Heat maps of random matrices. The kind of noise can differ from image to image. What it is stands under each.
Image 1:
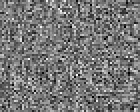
low rank plus noise
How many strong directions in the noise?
five to eight
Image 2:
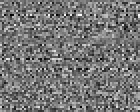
rows of uneven size
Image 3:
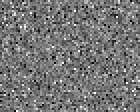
heavy tails
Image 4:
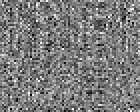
low rank plus noise
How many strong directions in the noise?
three or four
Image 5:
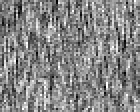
streaked along the columns
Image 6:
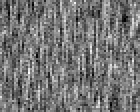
streaked along the columns
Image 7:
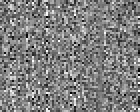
columns of uneven size
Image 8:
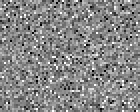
heavy tails
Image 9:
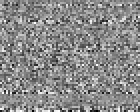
rows of uneven size
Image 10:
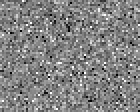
heavy tails
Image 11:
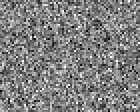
independent entries
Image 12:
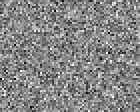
independent entries
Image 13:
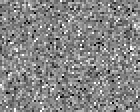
heavy tails
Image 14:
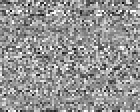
rows of uneven size
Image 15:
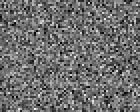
independent entries
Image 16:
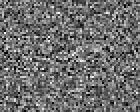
low rank plus noise
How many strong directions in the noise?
five to eight
